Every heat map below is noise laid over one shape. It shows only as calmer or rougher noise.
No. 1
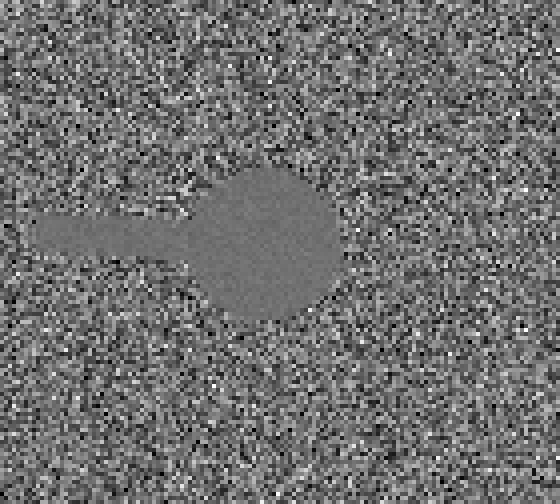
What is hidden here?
calm lollipop
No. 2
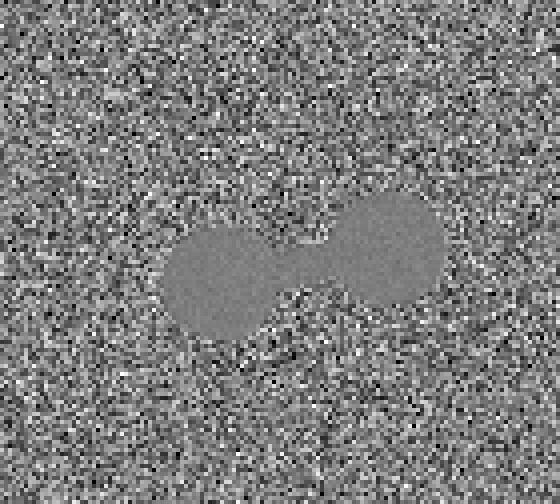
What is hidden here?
calm dumbbell
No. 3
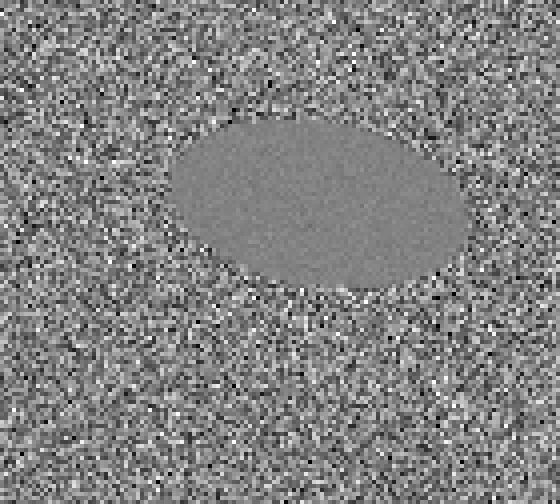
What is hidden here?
calm ellipse
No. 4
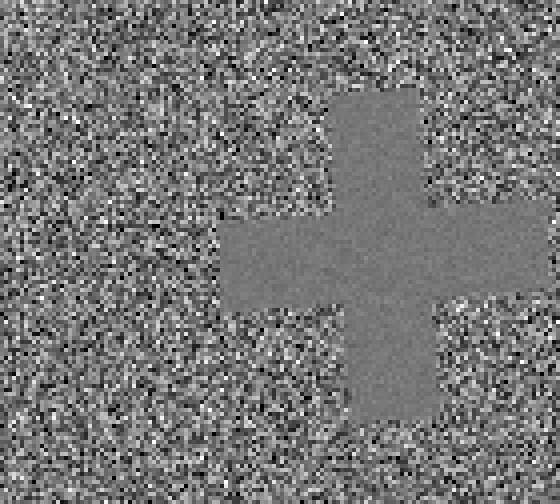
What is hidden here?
calm cross
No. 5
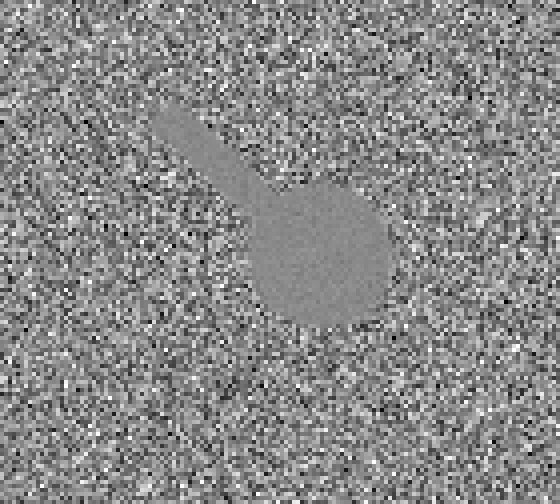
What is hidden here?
calm lollipop
